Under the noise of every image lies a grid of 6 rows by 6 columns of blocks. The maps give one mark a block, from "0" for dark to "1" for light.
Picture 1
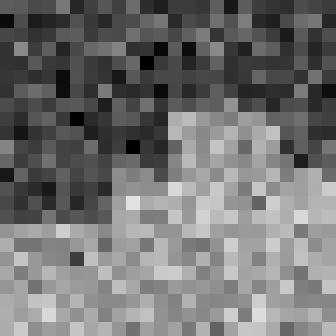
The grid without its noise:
0 0 0 0 0 0
0 0 0 0 0 0
0 0 0 1 1 0
0 0 1 1 1 1
1 1 1 1 1 1
1 1 1 1 1 1
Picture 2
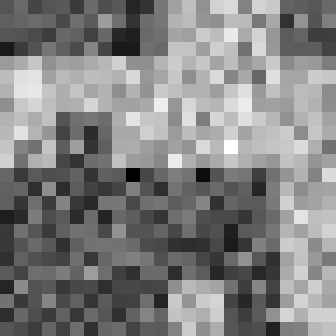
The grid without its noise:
0 0 0 1 1 0
1 1 1 1 1 1
1 0 1 1 1 1
0 0 0 0 0 1
0 0 0 0 0 1
0 0 0 1 0 1
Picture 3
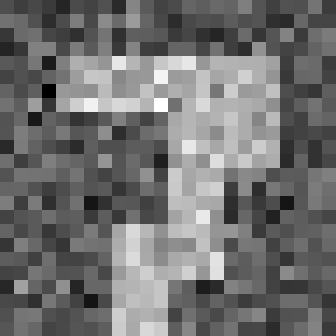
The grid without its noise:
0 0 0 0 0 0
0 1 1 1 1 0
0 0 0 1 1 0
0 0 0 1 0 0
0 0 1 1 0 0
0 0 1 0 0 0
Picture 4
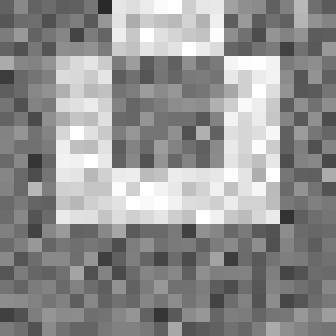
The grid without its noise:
0 0 1 1 0 0
0 1 0 0 1 0
0 1 0 0 1 0
0 1 1 1 1 0
0 0 0 0 0 0
0 0 0 0 0 0
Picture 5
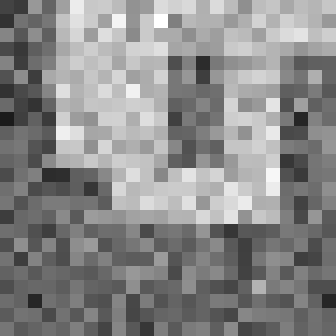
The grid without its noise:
0 1 1 1 1 1
0 1 1 0 1 0
0 1 1 0 1 0
0 0 1 1 1 0
0 0 0 0 0 0
0 0 0 0 0 0
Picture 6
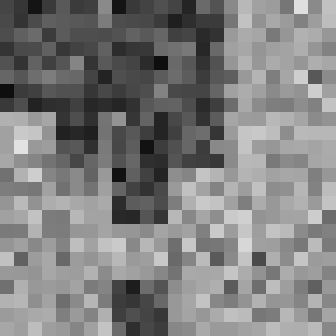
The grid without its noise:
0 0 0 0 1 1
0 0 0 0 1 1
1 0 0 0 1 1
1 1 0 1 1 1
1 1 1 1 1 1
1 1 0 1 1 1
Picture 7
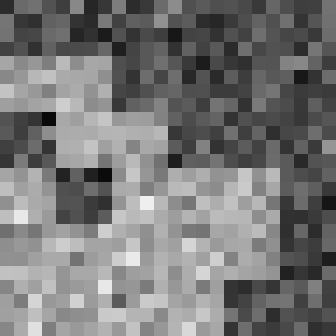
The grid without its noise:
0 0 0 0 0 0
1 1 0 0 0 0
0 1 1 0 0 0
1 0 1 1 1 0
1 1 1 1 1 0
1 1 1 1 0 0
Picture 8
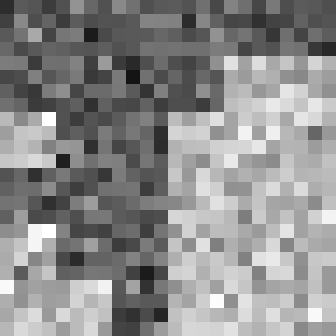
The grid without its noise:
0 0 0 0 0 0
0 0 0 0 1 1
1 0 0 1 1 1
0 0 0 1 1 1
1 0 0 1 1 1
1 1 0 1 1 1
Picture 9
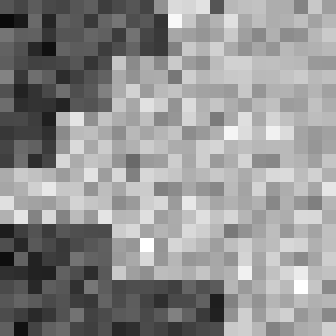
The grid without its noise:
0 0 0 1 1 1
0 0 1 1 1 1
0 1 1 1 1 1
1 1 1 1 1 1
0 0 1 1 1 1
0 0 0 0 1 1
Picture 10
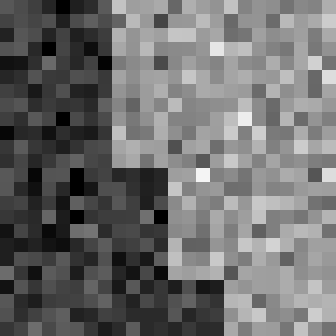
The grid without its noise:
0 0 1 1 1 1
0 0 1 1 1 1
0 0 1 1 1 1
0 0 0 1 1 1
0 0 0 1 1 1
0 0 0 0 1 1
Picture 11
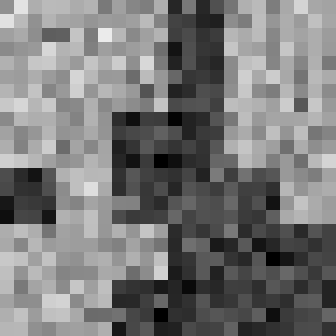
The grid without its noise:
1 1 1 0 1 1
1 1 1 0 1 1
1 1 0 0 1 1
0 1 0 0 0 1
1 1 1 0 0 0
1 1 0 0 0 0
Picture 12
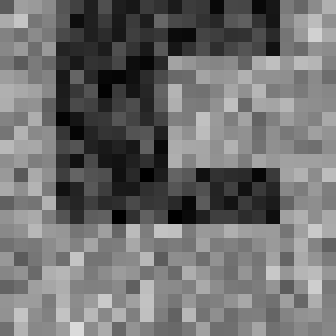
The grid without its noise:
1 0 0 0 0 1
1 0 0 1 1 1
1 0 0 1 1 1
1 0 0 0 0 1
1 1 1 1 1 1
1 1 1 1 1 1
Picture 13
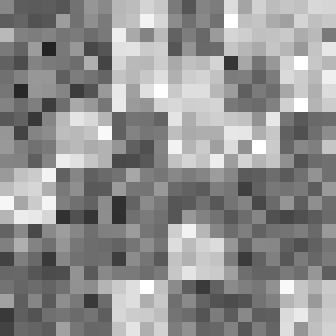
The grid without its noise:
0 0 1 0 1 1
0 0 1 1 0 1
0 1 0 1 1 0
1 0 0 0 0 0
0 0 0 1 0 0
0 0 1 0 0 1
